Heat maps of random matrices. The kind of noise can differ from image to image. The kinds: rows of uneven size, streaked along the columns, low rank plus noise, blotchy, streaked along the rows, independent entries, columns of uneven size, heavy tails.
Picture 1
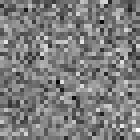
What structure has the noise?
independent entries
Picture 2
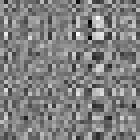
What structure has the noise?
low rank plus noise
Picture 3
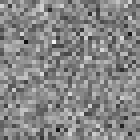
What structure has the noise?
independent entries
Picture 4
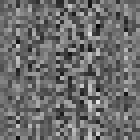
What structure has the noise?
columns of uneven size
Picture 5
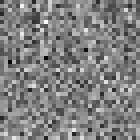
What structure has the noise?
low rank plus noise
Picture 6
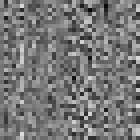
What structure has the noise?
columns of uneven size
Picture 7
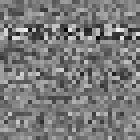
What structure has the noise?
rows of uneven size
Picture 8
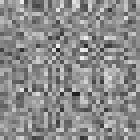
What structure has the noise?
low rank plus noise
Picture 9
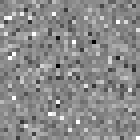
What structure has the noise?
heavy tails
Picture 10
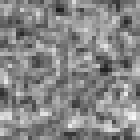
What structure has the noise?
blotchy
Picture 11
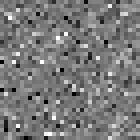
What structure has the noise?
heavy tails
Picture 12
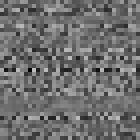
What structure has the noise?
rows of uneven size
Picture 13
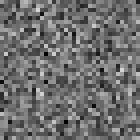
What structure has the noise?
independent entries
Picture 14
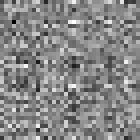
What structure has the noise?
low rank plus noise
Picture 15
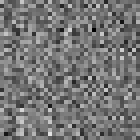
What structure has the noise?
low rank plus noise
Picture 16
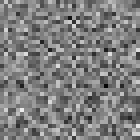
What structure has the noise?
low rank plus noise
